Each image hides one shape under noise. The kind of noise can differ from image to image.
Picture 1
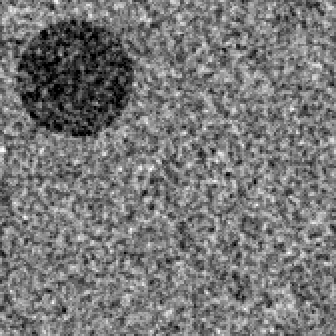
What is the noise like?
blotchy
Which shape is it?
disc
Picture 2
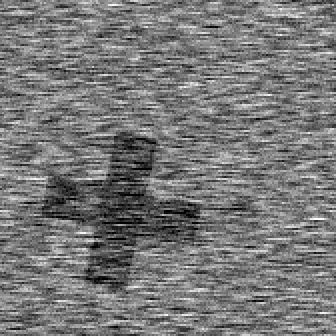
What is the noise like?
streaked along the rows
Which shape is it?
cross
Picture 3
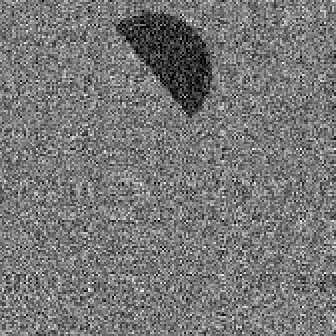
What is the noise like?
low rank plus noise
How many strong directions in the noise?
three or four
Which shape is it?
half disc
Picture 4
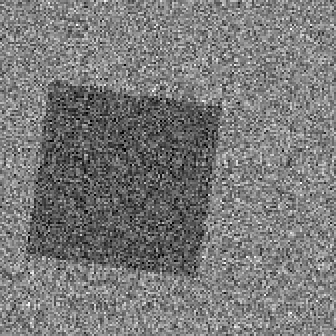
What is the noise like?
low rank plus noise
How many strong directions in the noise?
five to eight
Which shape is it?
square
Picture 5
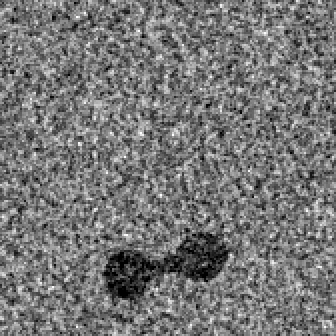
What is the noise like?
blotchy
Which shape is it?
dumbbell
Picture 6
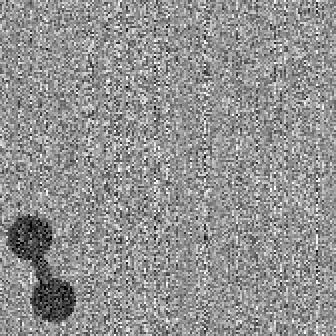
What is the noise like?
columns of uneven size
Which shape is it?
dumbbell
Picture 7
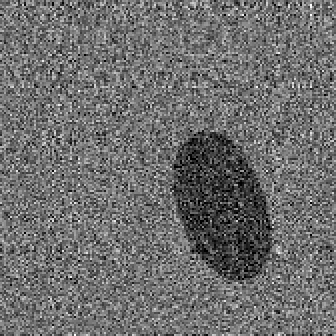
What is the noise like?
low rank plus noise
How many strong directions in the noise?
three or four
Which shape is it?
ellipse
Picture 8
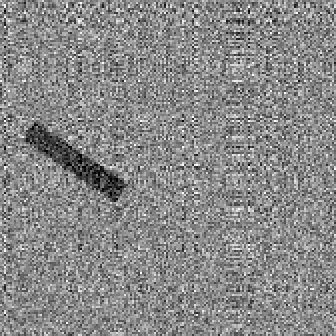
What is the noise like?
low rank plus noise
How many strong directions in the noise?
two
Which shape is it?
bar
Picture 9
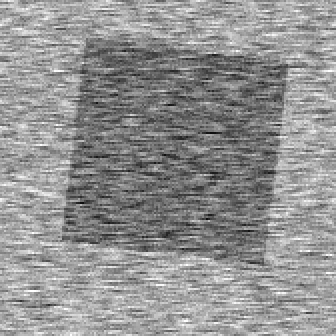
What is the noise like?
streaked along the rows
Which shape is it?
square
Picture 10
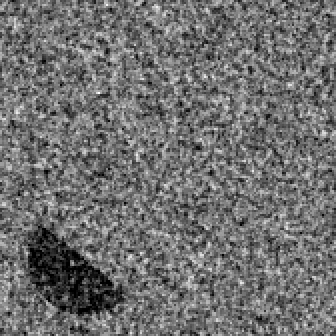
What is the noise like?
blotchy
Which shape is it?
half disc
